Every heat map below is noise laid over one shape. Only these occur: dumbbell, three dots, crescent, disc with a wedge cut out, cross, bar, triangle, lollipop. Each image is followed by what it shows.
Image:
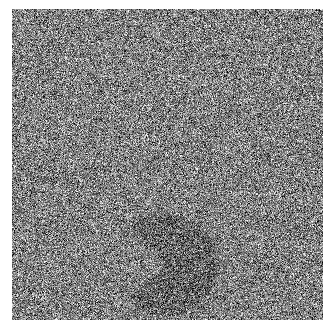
disc with a wedge cut out
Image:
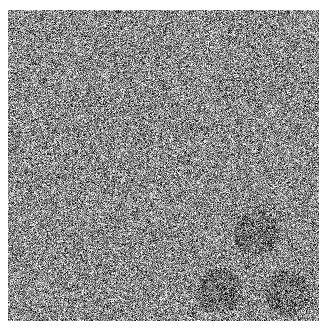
three dots
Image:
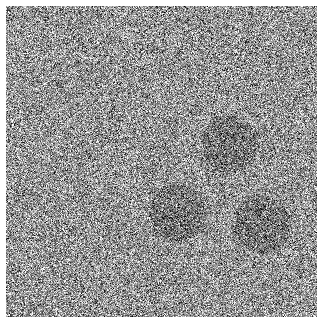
three dots
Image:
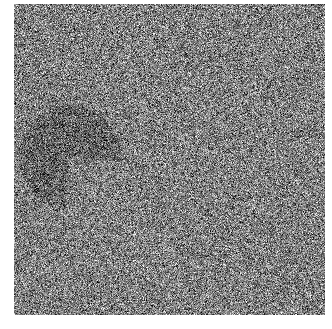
disc with a wedge cut out
